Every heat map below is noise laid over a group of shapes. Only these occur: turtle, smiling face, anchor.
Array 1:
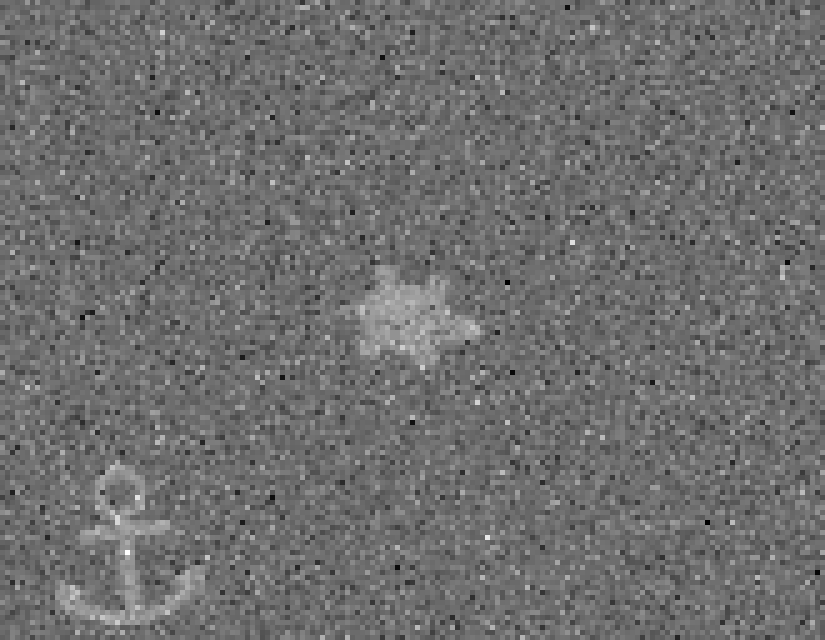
centre: turtle; bottom left: anchor
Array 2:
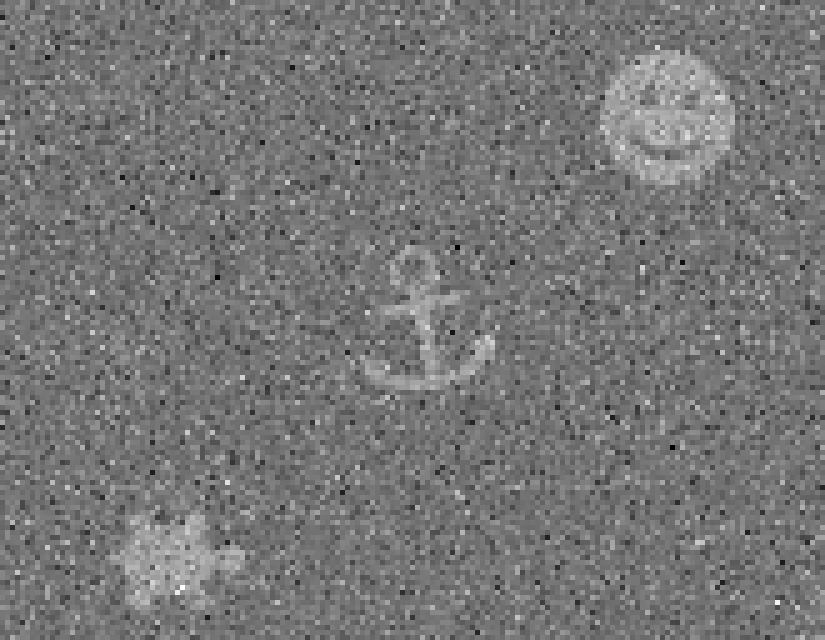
top right: smiling face; centre: anchor; bottom left: turtle
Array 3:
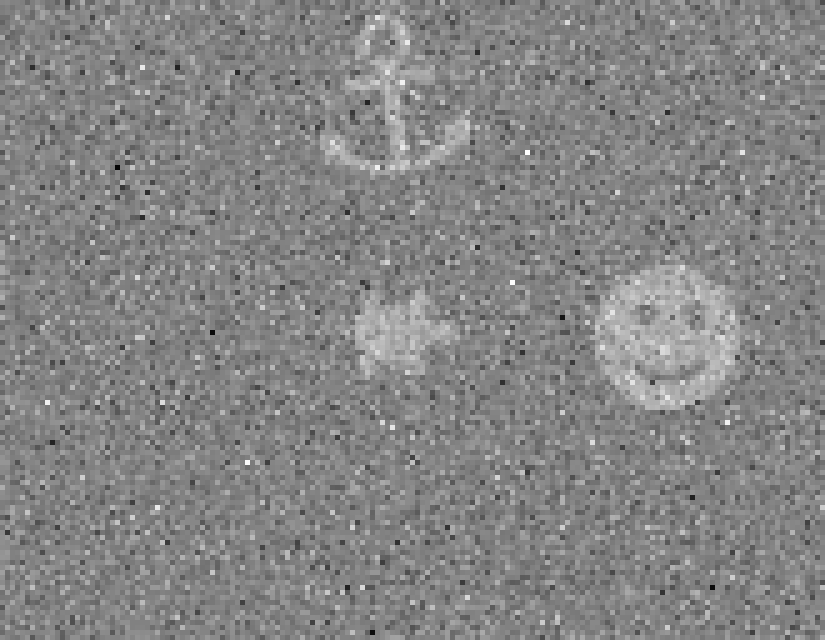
top middle: anchor; centre: turtle; middle right: smiling face
